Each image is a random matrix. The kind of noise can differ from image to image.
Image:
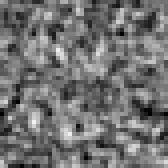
blotchy
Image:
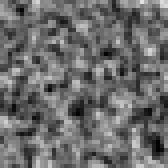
blotchy
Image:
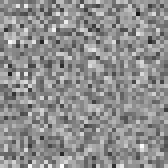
low rank plus noise
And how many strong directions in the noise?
five to eight
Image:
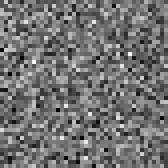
independent entries
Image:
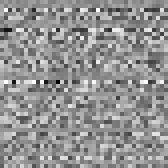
rows of uneven size
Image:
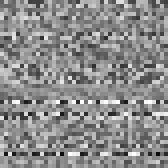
rows of uneven size
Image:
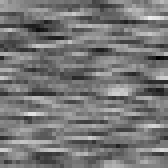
streaked along the rows
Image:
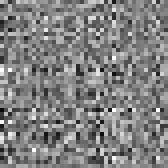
low rank plus noise
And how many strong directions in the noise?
two
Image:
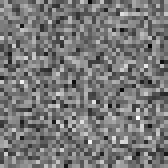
independent entries
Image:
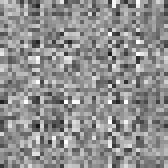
low rank plus noise
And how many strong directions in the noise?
two
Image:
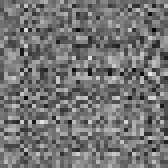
low rank plus noise
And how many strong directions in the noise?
three or four
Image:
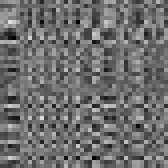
low rank plus noise
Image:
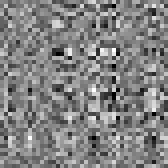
low rank plus noise
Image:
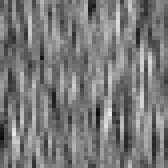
streaked along the columns
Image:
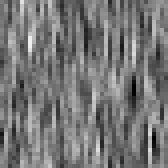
streaked along the columns
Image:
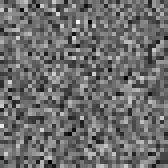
independent entries
